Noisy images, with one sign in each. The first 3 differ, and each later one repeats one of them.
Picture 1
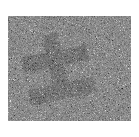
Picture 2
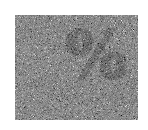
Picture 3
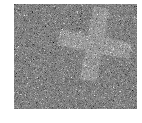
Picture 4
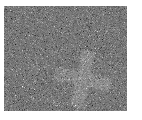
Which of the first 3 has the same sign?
3
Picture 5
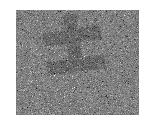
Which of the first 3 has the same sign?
1
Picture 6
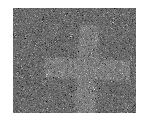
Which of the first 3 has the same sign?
3
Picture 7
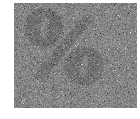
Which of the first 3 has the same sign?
2
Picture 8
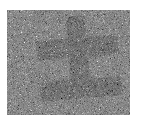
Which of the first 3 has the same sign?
1
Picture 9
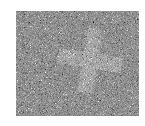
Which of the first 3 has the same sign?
3
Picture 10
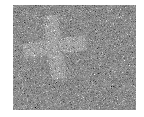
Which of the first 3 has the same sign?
3
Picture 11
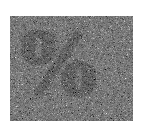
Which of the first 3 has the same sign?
2
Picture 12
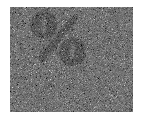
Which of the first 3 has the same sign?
2
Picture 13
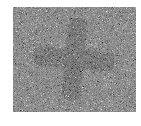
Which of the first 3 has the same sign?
3
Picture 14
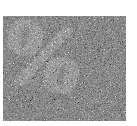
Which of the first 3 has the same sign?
2
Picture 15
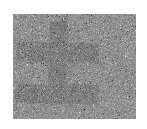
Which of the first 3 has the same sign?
1
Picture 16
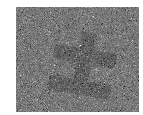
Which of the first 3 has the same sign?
1
